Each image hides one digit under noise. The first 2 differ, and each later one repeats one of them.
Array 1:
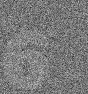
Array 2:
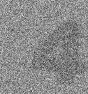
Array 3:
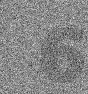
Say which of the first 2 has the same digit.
1
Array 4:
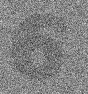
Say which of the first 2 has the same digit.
1
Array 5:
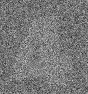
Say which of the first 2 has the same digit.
2
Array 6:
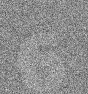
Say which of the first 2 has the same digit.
1
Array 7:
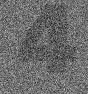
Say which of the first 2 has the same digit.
2
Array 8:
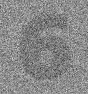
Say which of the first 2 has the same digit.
1
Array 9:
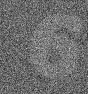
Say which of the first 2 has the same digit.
1
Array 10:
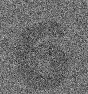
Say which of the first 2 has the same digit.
1
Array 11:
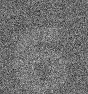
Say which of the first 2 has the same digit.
1
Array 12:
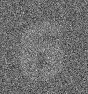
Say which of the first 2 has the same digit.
1
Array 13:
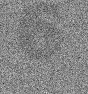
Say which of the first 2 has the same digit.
1
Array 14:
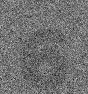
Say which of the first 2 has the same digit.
1
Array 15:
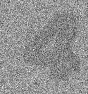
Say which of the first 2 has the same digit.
2
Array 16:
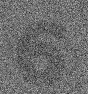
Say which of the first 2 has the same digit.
1
